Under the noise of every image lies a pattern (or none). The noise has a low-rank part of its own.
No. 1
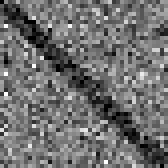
a diagonal band
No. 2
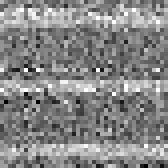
bands of rows
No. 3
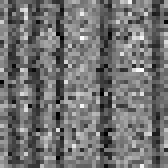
bands of columns
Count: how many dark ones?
5
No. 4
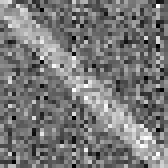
a diagonal band
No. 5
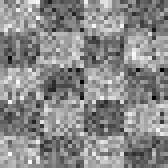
a checkerboard
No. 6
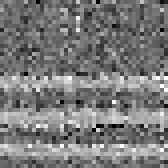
bands of rows
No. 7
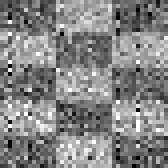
a checkerboard
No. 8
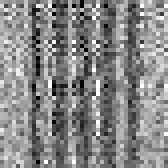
bands of columns
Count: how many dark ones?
5
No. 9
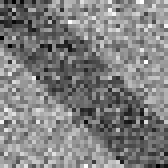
a diagonal band
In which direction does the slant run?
top left to bottom right
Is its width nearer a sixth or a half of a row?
a half
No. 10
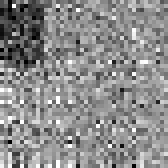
one block
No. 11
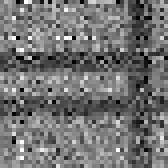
bands of rows crossing bands of columns
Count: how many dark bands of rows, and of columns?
2 and 1
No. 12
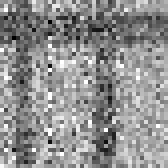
bands of rows crossing bands of columns
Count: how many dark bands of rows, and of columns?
1 and 2
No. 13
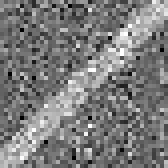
a diagonal band
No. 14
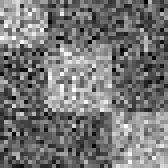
blocks along the diagonal
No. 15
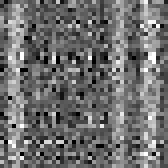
bands of columns
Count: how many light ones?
3
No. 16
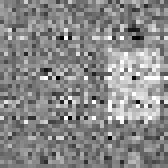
one block
